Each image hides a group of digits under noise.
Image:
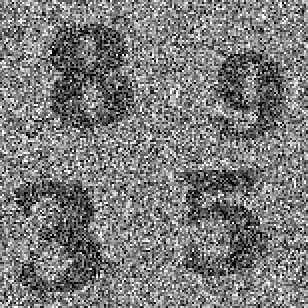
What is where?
top left: 8; top right: 9; bottom left: 3; bottom right: 5
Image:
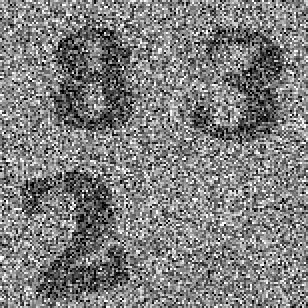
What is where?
top left: 8; top right: 3; bottom left: 2
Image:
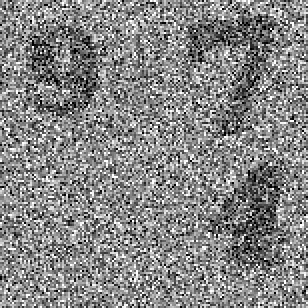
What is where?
top left: 9; top right: 7; bottom right: 4
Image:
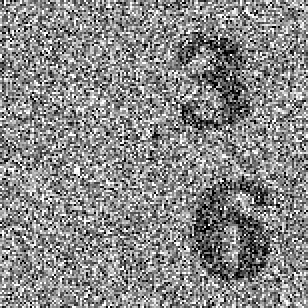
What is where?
top right: 3; bottom right: 6
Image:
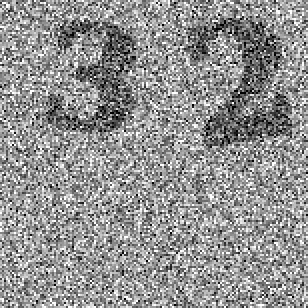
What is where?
top left: 3; top right: 2
